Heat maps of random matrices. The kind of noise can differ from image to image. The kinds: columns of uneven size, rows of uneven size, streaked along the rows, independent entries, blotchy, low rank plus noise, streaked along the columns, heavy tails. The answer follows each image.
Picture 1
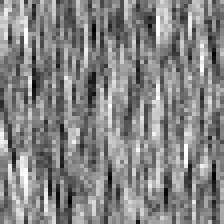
streaked along the columns
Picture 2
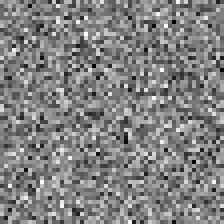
independent entries
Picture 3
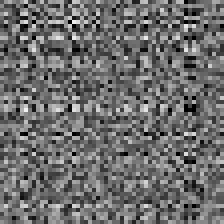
low rank plus noise
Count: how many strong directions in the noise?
one
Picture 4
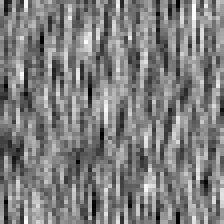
streaked along the columns
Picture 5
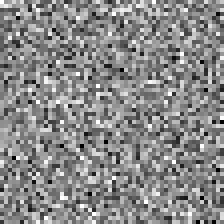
independent entries
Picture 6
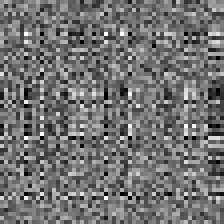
low rank plus noise
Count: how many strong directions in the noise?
one
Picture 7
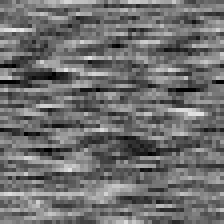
streaked along the rows
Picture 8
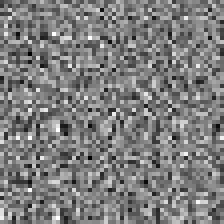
low rank plus noise
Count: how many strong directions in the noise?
three or four
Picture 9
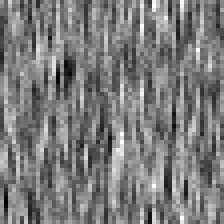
streaked along the columns
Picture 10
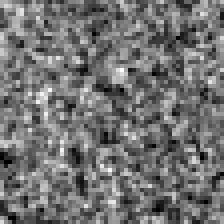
blotchy
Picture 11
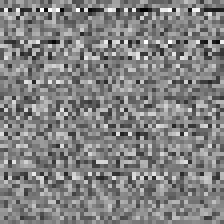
rows of uneven size
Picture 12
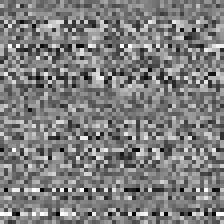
rows of uneven size
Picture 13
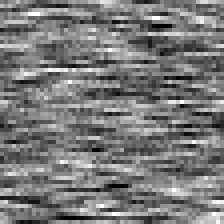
streaked along the rows
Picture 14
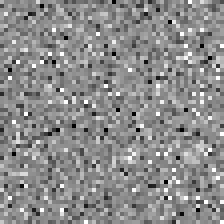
heavy tails
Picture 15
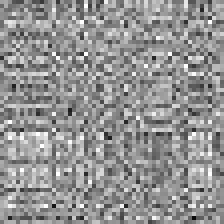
low rank plus noise
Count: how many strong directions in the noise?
one
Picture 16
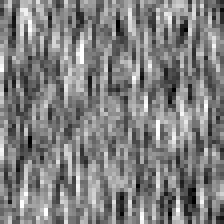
streaked along the columns
